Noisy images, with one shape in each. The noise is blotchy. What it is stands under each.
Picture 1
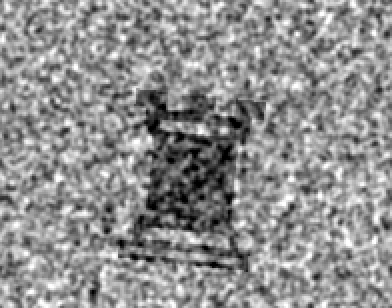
chess rook
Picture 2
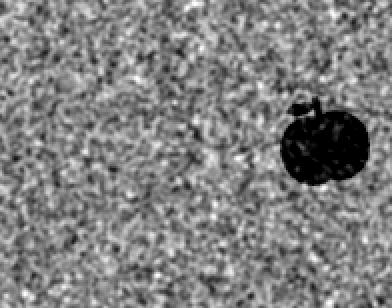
apple
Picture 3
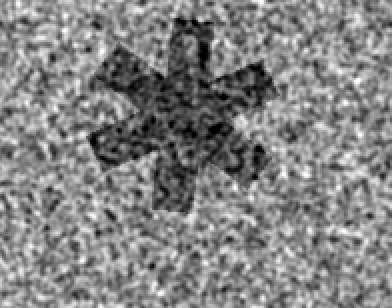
asterisk
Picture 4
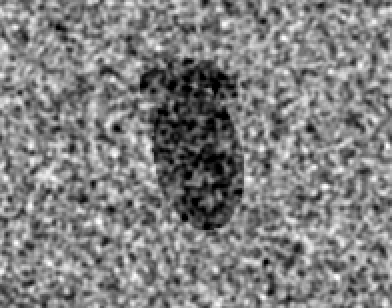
footprint
